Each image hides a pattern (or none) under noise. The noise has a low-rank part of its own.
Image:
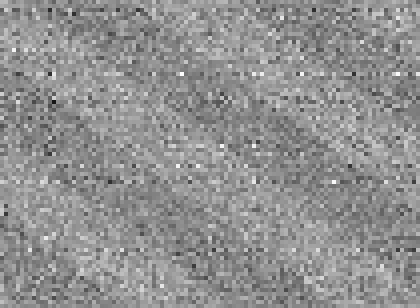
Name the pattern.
diagonal stripes
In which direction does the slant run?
top left to bottom right
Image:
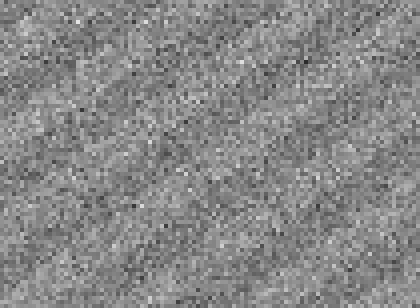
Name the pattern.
diagonal stripes
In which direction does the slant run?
bottom left to top right
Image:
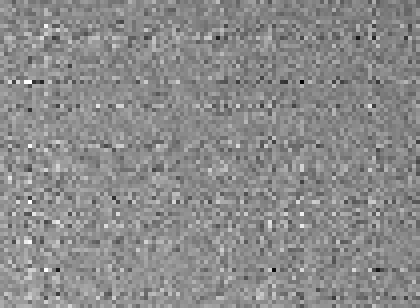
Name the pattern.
a smooth slope
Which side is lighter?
bottom left
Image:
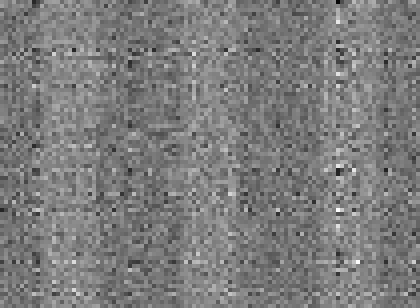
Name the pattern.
vertical stripes
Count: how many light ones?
3
